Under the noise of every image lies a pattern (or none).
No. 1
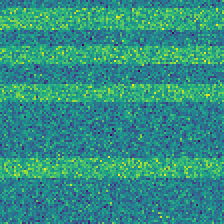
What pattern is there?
bands of rows
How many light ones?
4
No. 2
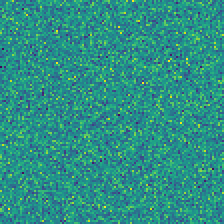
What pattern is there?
only noise
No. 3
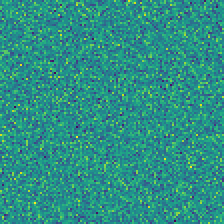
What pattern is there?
only noise
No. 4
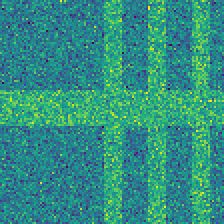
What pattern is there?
bands of rows crossing bands of columns
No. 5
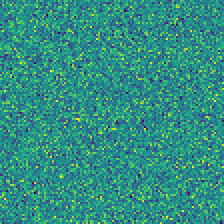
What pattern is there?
only noise
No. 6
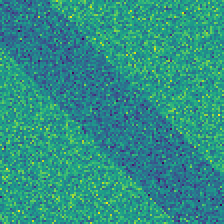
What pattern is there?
a diagonal band
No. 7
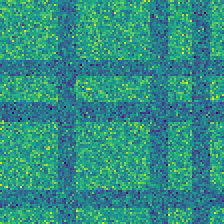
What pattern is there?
bands of rows crossing bands of columns
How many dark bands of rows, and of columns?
3 and 3
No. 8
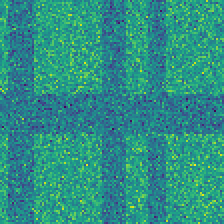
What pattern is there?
bands of rows crossing bands of columns
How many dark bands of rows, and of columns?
1 and 3
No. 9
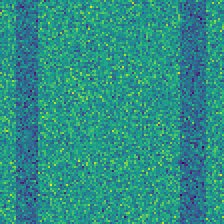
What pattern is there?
bands of columns
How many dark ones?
2
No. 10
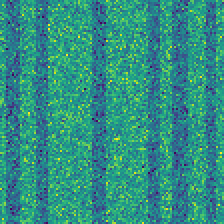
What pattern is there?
bands of columns
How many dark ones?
6
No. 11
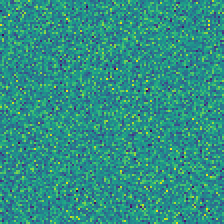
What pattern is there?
only noise
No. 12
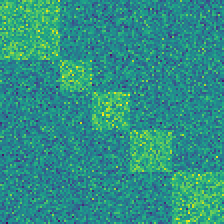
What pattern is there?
blocks along the diagonal
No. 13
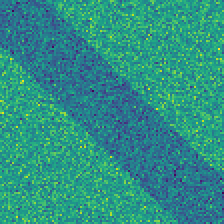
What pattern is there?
a diagonal band
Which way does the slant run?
top left to bottom right
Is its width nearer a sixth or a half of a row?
a half
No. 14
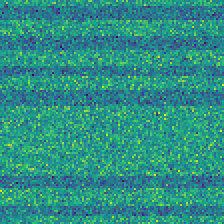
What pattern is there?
bands of rows
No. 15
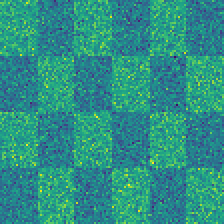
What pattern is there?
a checkerboard
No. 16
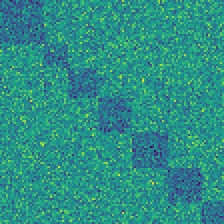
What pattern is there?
blocks along the diagonal
